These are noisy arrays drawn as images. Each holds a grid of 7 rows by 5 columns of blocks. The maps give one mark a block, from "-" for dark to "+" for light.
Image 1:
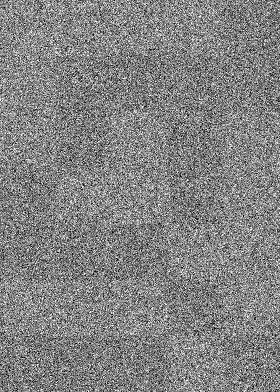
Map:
++++-
+----
+-+-+
-++-+
---++
+++-+
---+-
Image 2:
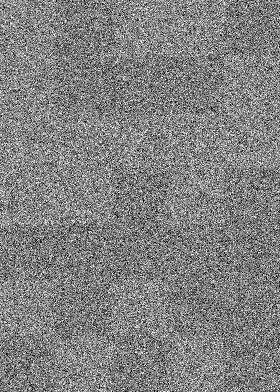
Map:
+-++-
+---+
+++++
++-+-
-----
+-+--
-+-+-
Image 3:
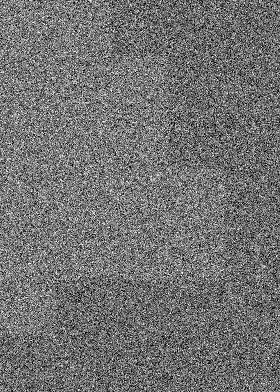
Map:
++---
+++--
+++--
++++-
++++-
+----
-----
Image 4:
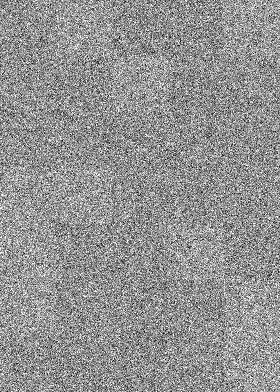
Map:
-+--+
--+--
-----
++---
+--+-
+---+
----+
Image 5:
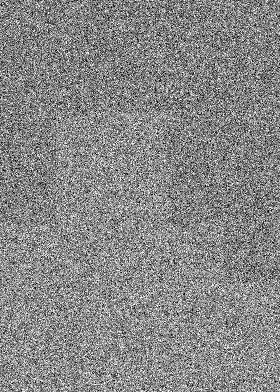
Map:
-----
-----
-++--
-++--
++++-
+++++
+++++
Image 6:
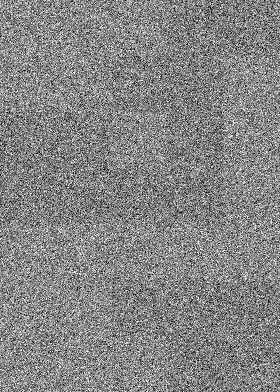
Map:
+++--
++--+
--+-+
----+
+++++
++---
+++--
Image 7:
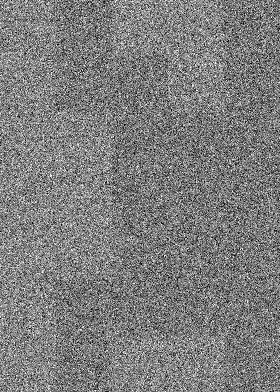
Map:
+-++-
+--+-
++---
++---
++---
+----
+-++-
